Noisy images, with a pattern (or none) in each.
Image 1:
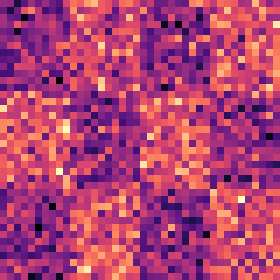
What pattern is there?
a checkerboard
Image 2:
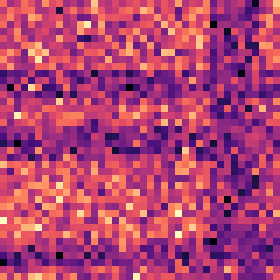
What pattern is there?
bands of rows crossing bands of columns
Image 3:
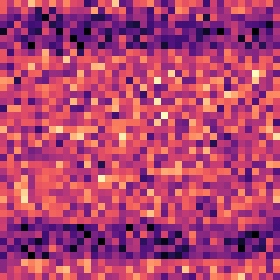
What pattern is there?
bands of rows
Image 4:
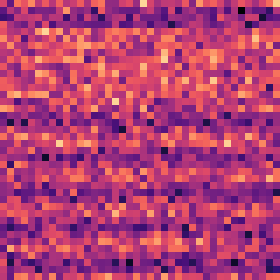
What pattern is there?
bands of rows
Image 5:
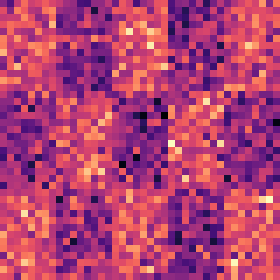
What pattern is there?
a checkerboard
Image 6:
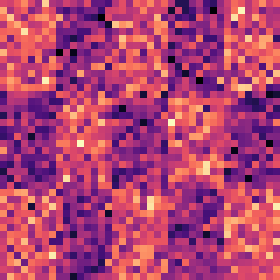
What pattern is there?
a checkerboard
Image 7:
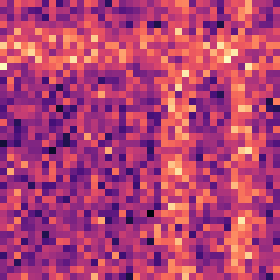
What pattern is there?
bands of rows crossing bands of columns
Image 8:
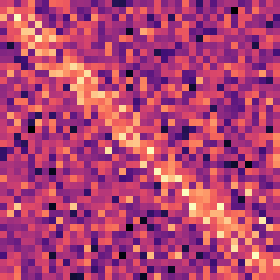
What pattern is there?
a diagonal band
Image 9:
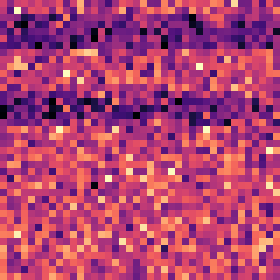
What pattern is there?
bands of rows
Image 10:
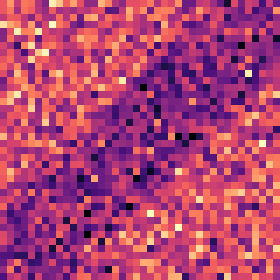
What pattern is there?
a diagonal band
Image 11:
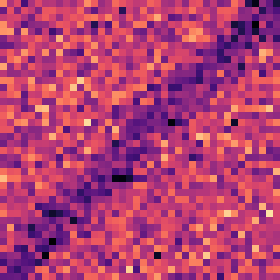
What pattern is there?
a diagonal band
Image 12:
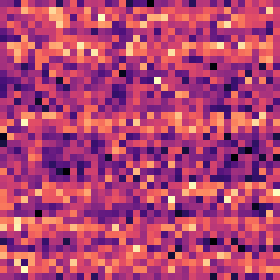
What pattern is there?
bands of rows
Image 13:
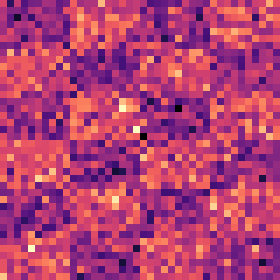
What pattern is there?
a checkerboard
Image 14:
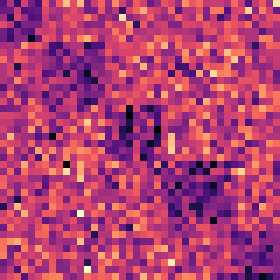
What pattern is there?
blocks along the diagonal
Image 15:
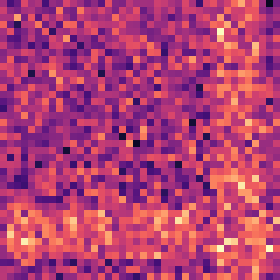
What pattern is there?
bands of rows crossing bands of columns
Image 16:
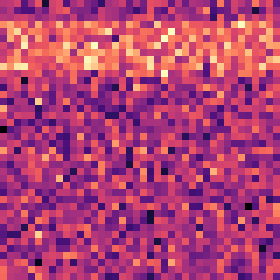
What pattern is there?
one band of rows
